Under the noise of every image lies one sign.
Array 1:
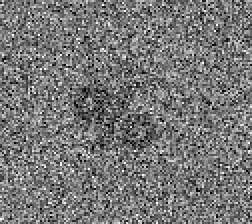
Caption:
dark percent sign, centre
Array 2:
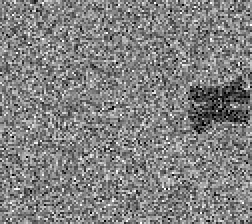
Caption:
dark not-equal sign, middle right
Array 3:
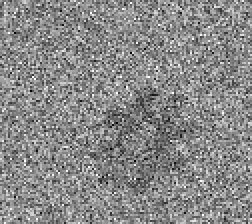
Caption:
dark hash sign
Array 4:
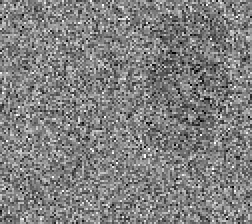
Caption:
dark section sign
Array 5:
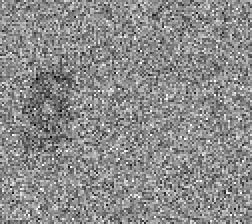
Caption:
dark section sign, middle left
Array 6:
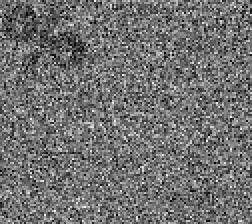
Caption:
dark percent sign, top left
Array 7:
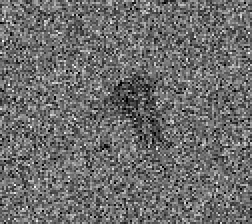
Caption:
dark pilcrow, centre
